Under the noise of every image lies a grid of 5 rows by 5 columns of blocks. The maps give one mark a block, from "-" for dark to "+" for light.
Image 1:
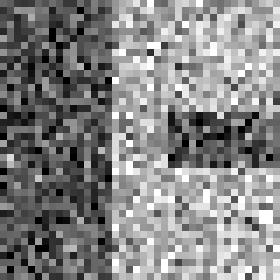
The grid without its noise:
- - + + +
- - + + +
- - + - -
- - + + +
- - + + +
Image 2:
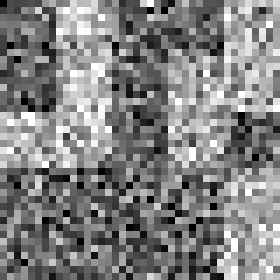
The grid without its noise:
- + - - +
- + - + +
+ + - + -
- - - - +
- - - - +
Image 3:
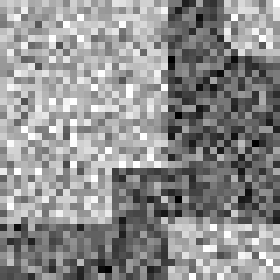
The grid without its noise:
+ + + - +
+ + + - -
+ + + - -
+ + - - -
- - - + +
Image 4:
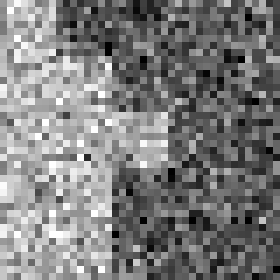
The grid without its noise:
+ - - - -
+ + - - -
+ + + - -
+ + - - -
+ + - - -
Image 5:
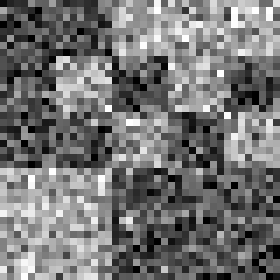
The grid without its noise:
- - + + +
- + - + -
- - + - +
+ + - - -
+ + - - -
